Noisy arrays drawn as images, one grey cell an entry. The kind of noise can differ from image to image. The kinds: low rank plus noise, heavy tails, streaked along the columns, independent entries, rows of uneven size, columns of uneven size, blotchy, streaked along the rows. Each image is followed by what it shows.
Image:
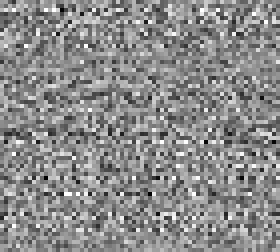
rows of uneven size
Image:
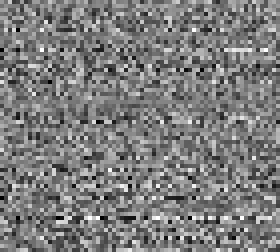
rows of uneven size
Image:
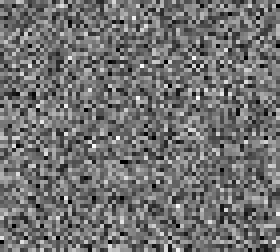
low rank plus noise
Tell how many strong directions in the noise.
one
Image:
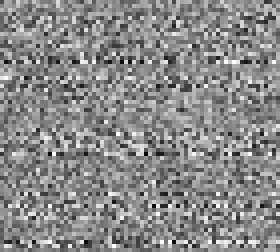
rows of uneven size
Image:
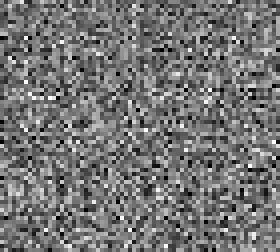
low rank plus noise
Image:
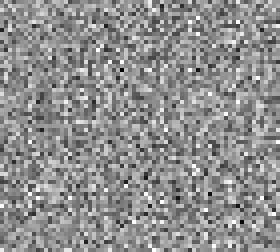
low rank plus noise
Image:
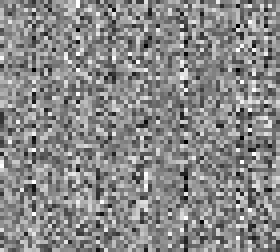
columns of uneven size
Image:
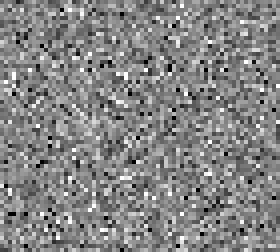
heavy tails
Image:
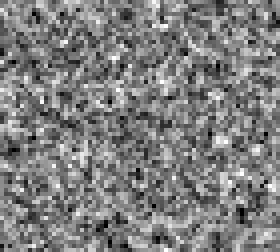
blotchy
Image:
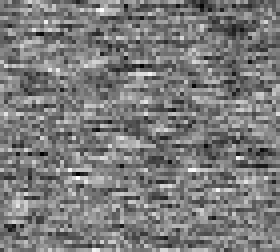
streaked along the rows
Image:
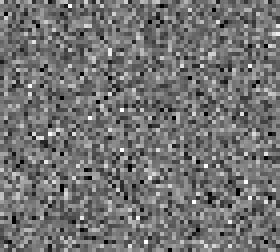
heavy tails
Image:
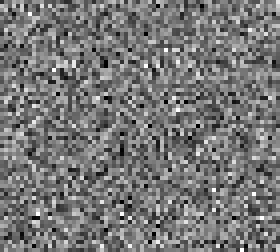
low rank plus noise
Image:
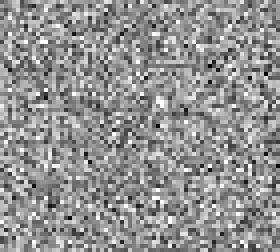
independent entries
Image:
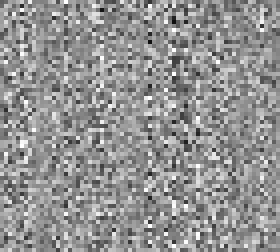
columns of uneven size
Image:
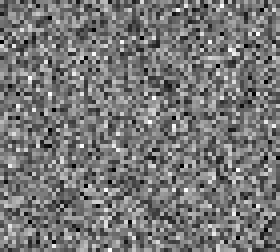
independent entries
